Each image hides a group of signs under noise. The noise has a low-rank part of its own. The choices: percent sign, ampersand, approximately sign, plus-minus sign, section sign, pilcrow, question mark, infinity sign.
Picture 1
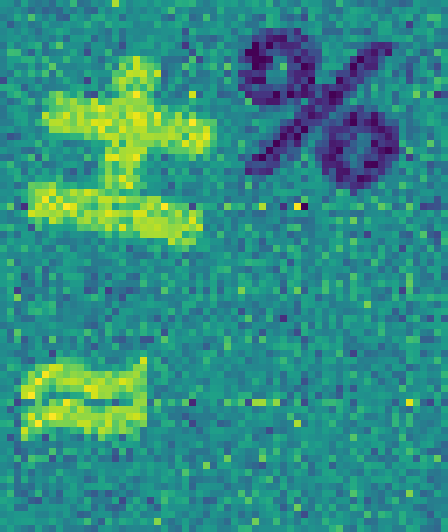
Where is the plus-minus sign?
top left
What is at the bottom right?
nothing
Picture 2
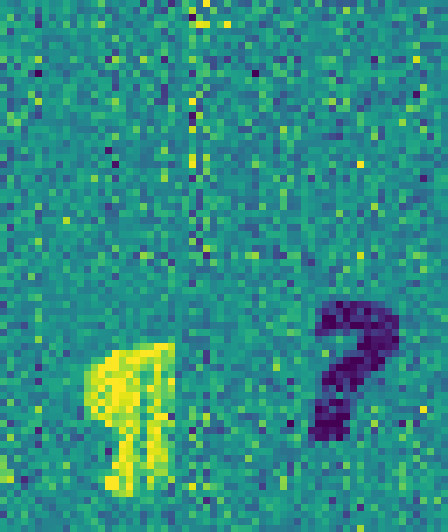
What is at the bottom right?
question mark
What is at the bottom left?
pilcrow
